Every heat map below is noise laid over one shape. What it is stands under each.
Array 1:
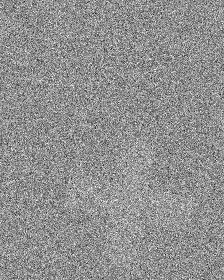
light cross
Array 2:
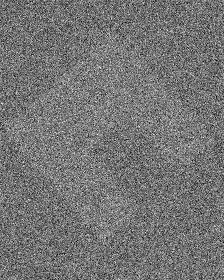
light square with a notch
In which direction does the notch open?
down and right
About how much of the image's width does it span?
nearly all
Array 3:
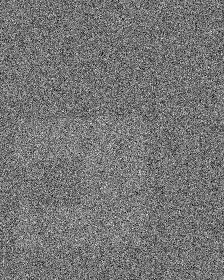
light square with a notch
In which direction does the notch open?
left
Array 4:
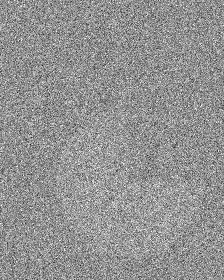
light disc with a wedge cut out
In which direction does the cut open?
up and right
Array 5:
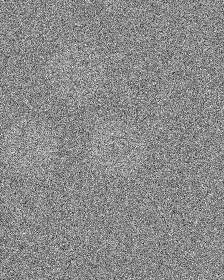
light three dots
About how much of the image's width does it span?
two thirds
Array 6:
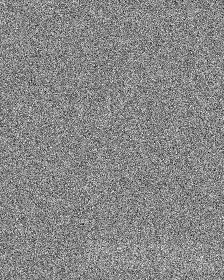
light bar
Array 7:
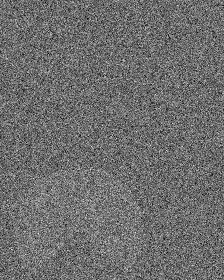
light disc with a wedge cut out
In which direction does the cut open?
down
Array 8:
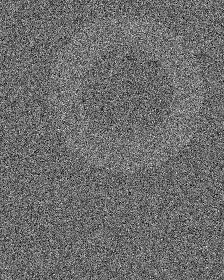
light ring
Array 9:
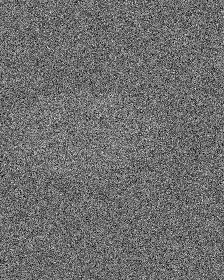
light ellipse
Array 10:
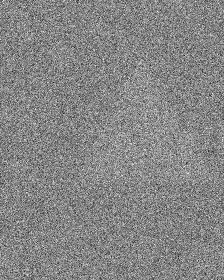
light triangle
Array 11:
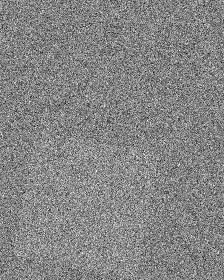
light square
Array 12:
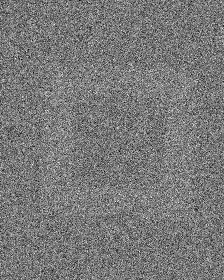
light square frame
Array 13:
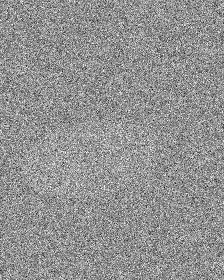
light ellipse
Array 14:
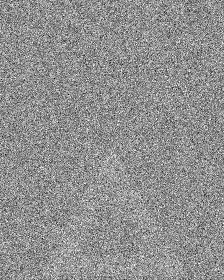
light triangle frame
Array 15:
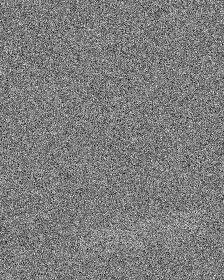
light bar
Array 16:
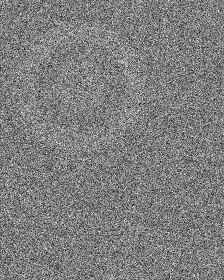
light bullseye
